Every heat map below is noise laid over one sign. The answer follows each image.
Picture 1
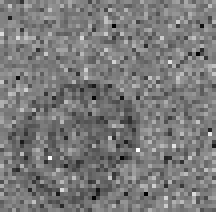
at sign
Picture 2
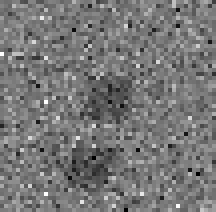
colon
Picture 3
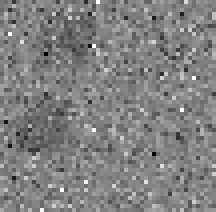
colon
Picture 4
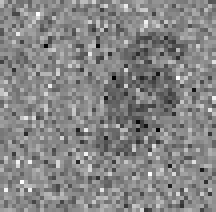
section sign
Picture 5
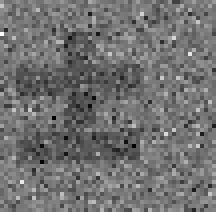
plus-minus sign
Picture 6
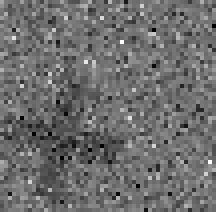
plus sign
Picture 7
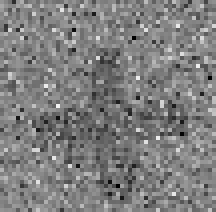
plus sign
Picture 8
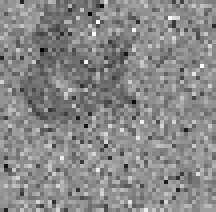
ampersand
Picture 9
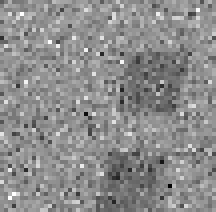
colon
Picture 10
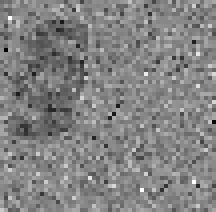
section sign
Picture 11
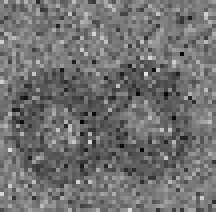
infinity sign
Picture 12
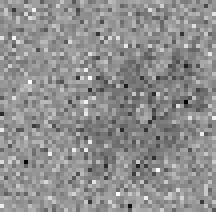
hash sign
